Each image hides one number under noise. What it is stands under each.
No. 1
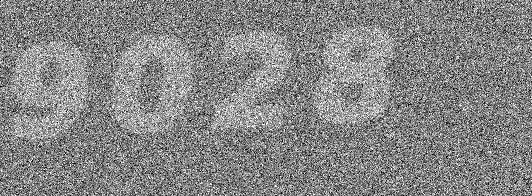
9028
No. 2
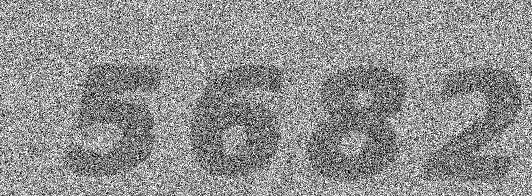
5682
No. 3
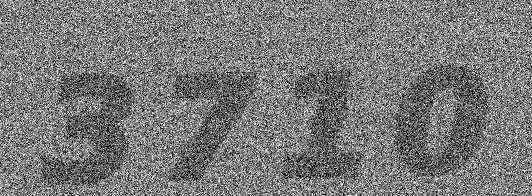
3710
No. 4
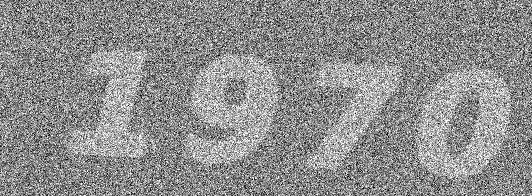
1970
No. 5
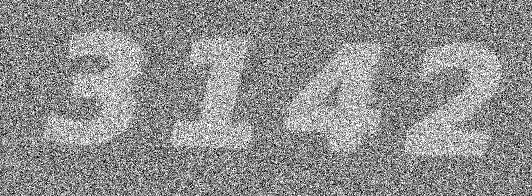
3142
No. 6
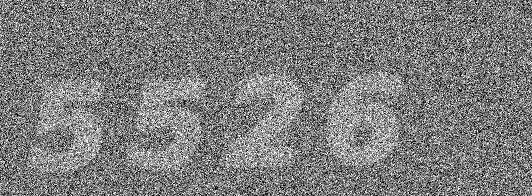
5526
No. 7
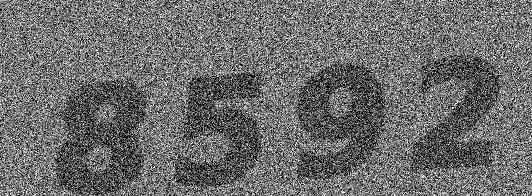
8592
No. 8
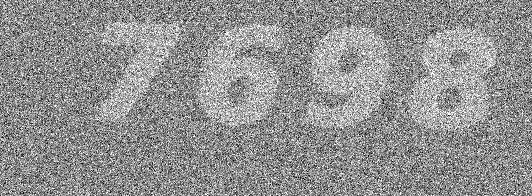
7698
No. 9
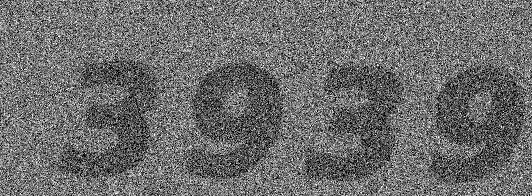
3939
